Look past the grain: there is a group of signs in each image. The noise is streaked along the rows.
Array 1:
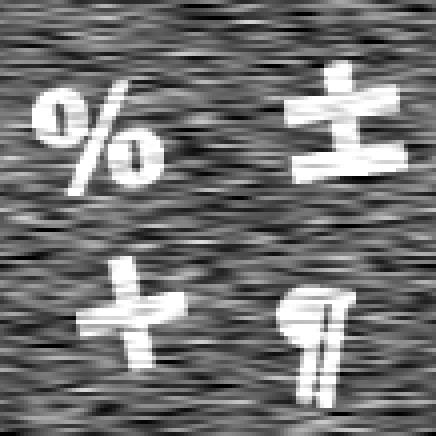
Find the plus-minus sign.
top right
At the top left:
percent sign
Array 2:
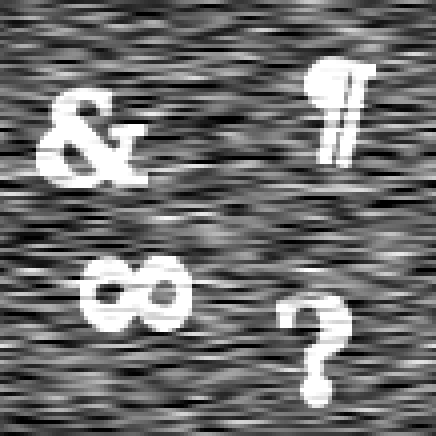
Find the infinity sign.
bottom left
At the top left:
ampersand
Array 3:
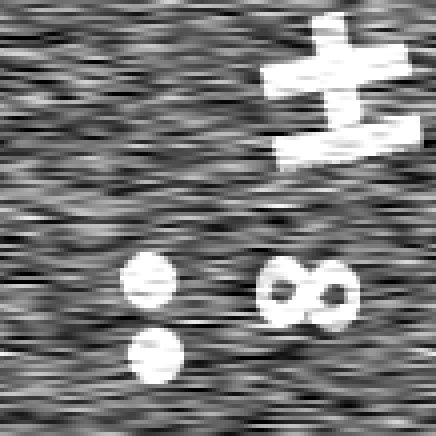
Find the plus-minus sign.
top right
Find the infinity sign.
bottom right
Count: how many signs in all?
3
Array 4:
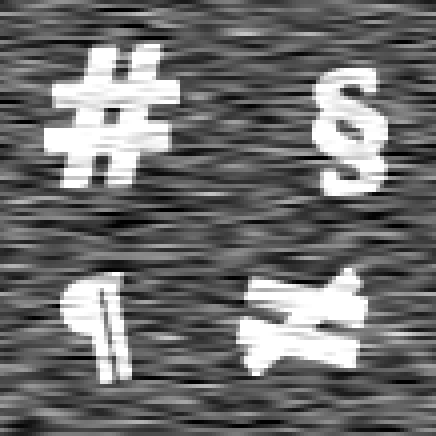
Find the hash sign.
top left
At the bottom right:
not-equal sign
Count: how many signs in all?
4
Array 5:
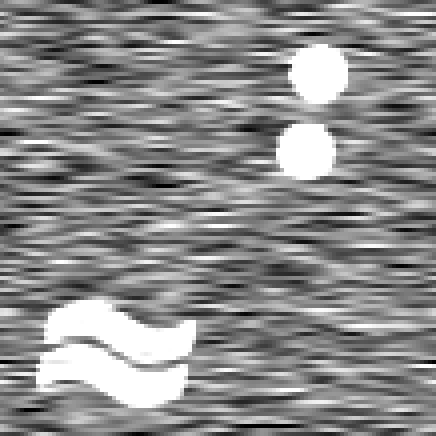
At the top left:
nothing
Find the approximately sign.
bottom left
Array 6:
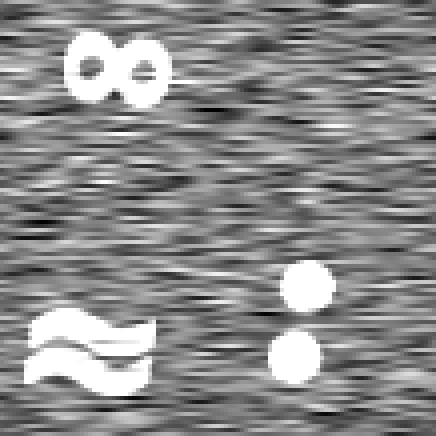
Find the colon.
bottom right
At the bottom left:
approximately sign
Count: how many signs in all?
3
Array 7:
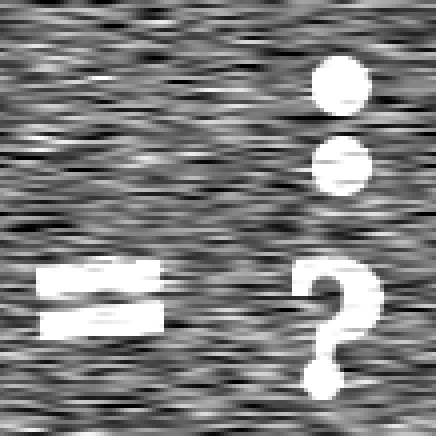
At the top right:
colon
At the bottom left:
equals sign
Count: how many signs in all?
3
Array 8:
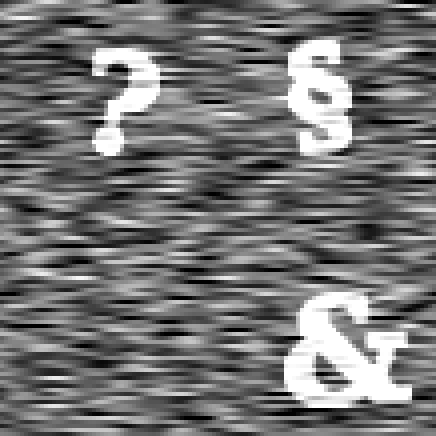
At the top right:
section sign
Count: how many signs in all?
3
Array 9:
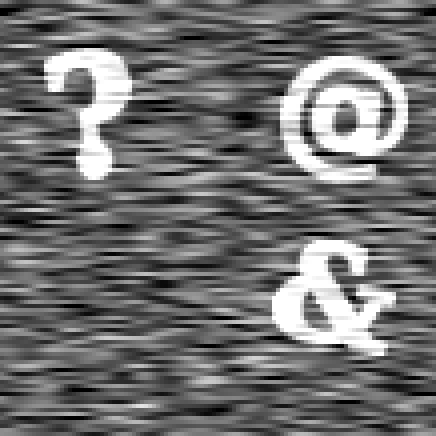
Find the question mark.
top left
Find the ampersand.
bottom right
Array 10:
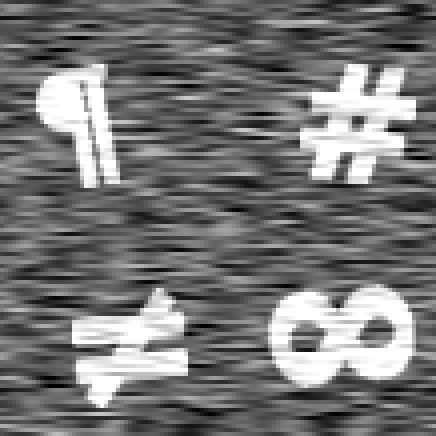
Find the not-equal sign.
bottom left
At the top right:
hash sign
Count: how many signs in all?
4
